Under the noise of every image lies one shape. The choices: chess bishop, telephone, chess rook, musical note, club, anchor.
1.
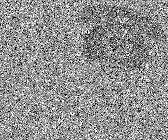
telephone
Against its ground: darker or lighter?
darker
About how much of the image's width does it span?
half
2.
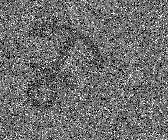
anchor
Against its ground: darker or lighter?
darker
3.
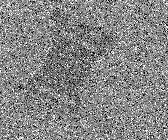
chess rook
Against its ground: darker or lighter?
darker
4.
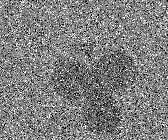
club
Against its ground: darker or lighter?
darker
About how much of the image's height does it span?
two thirds
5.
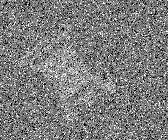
chess rook
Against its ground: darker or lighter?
lighter
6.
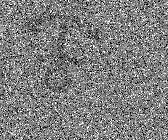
anchor
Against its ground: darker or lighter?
darker
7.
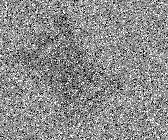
chess rook
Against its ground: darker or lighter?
darker
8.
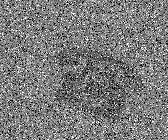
telephone
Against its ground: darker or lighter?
darker
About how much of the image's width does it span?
half
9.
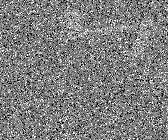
musical note
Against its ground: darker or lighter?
lighter
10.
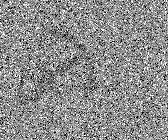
anchor
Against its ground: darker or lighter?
darker
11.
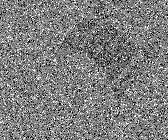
chess rook
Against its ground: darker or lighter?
darker
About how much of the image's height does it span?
two thirds
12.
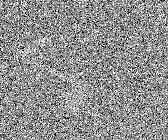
musical note
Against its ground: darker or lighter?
lighter
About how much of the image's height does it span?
half
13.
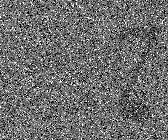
musical note
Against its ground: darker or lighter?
darker
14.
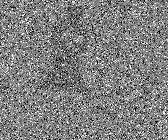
chess bishop
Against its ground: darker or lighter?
darker
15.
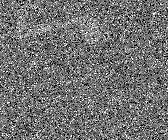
musical note
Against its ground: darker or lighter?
lighter
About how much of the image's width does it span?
half
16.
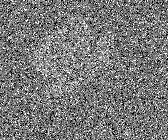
telephone
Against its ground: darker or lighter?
lighter
